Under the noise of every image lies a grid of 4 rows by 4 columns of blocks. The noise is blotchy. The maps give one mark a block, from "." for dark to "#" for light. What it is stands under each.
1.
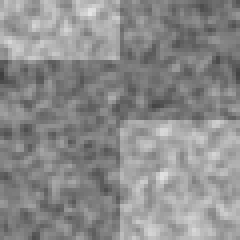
# # . .
. . . .
. . # #
. . # #
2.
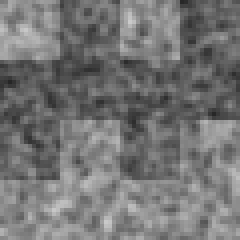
# . # .
. . . .
. # . #
# # # #
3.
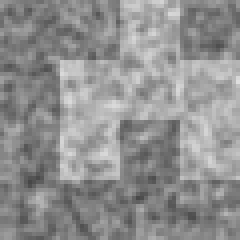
. . # .
. # # #
. # . #
. . . .
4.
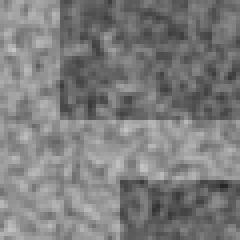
# . . .
# . . .
# # # #
# # . .
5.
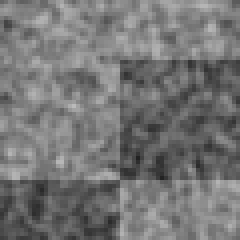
# # # #
# # . .
# # . .
. . # #
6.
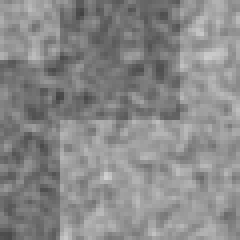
# . . #
. . . #
. # # #
. # # #
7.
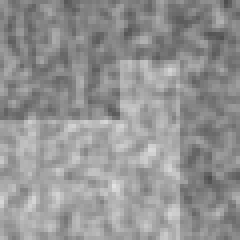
. . . .
. . # .
# # # .
# # # .
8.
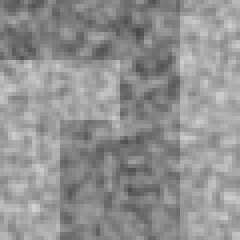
. . . #
# # . #
# . . #
# . . #
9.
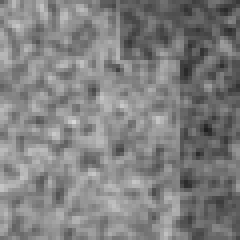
# # . .
# # # .
# # # .
# # # .
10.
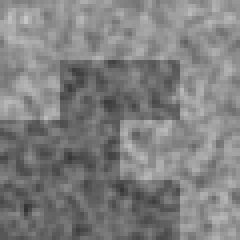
# # # #
# . . #
. . # #
. . . #
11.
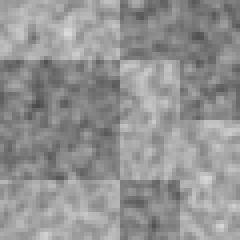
# # . .
. . # .
. . # #
# # . #
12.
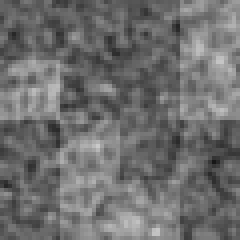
. . . #
# . . #
. # . .
. # # .
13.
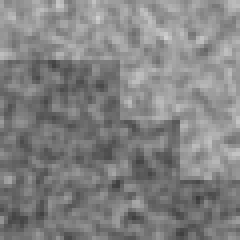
# # # #
. . # #
. . . #
. . . .
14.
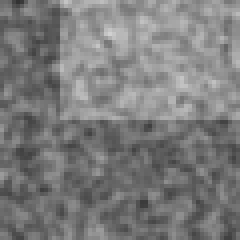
. # # #
. # # #
. . . .
. . . .
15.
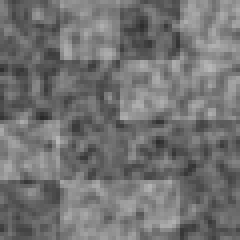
. # . #
. . # #
# . . .
. # # .
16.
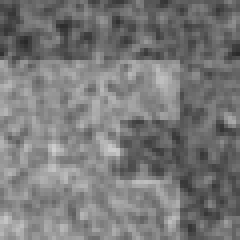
. . . .
# # # .
# # . .
# # # .
